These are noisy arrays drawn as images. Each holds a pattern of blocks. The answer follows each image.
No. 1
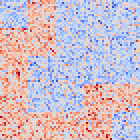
mirrored about the diagonal from the bottom left
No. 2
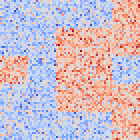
top and bottom mirror each other
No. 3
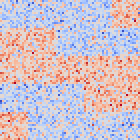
the same after a half turn
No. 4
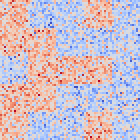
top and bottom mirror each other
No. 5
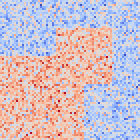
mirrored about the diagonal from the bottom left
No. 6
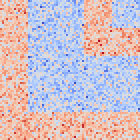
mirrored about the diagonal from the bottom left
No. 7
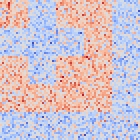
mirrored about the diagonal from the top left
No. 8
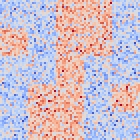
the same after a half turn
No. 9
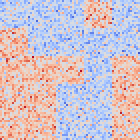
no symmetry
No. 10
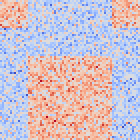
left and right mirror each other
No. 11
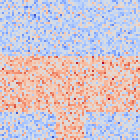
left and right mirror each other
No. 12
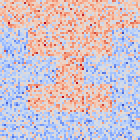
left and right mirror each other
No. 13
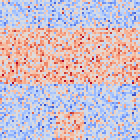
left and right mirror each other
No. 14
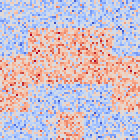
left and right mirror each other
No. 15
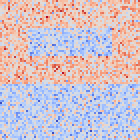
left and right mirror each other
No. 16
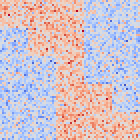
the same after a half turn
